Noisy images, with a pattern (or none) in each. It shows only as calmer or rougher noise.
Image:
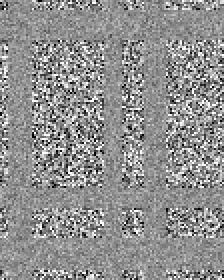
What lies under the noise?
bands of rows crossing bands of columns
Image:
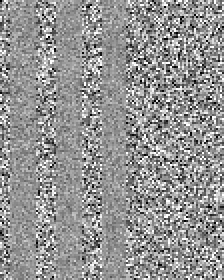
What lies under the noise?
bands of columns
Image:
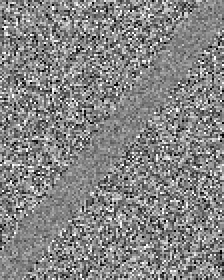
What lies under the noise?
a diagonal band
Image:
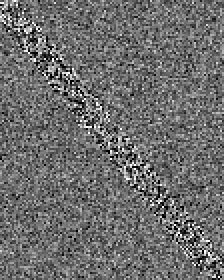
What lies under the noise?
a diagonal band
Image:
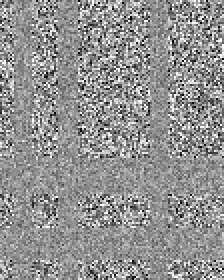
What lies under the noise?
bands of rows crossing bands of columns
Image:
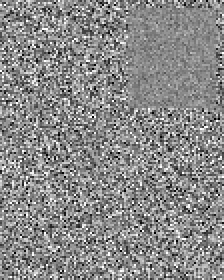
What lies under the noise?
one block
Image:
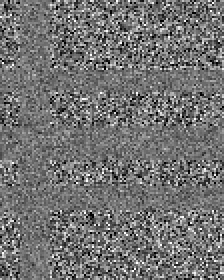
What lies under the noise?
bands of rows crossing bands of columns
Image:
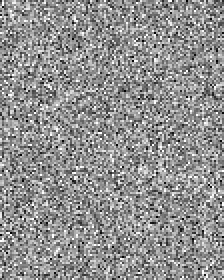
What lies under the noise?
only noise
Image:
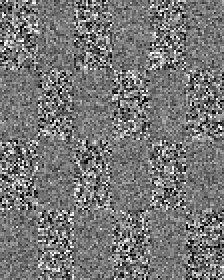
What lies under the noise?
a checkerboard
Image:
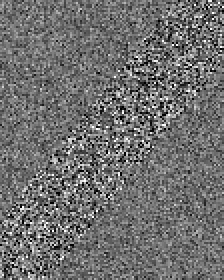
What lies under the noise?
a diagonal band
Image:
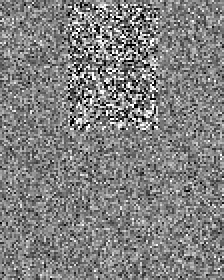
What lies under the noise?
one block
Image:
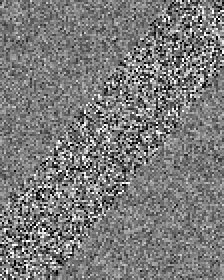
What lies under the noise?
a diagonal band
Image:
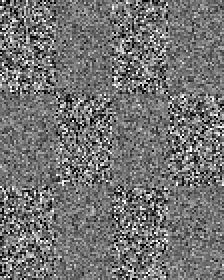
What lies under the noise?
a checkerboard
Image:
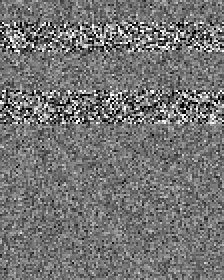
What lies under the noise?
bands of rows
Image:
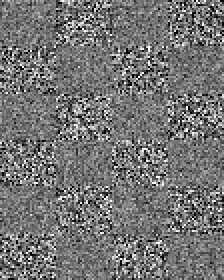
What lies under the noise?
a checkerboard
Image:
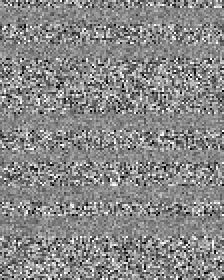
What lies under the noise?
bands of rows
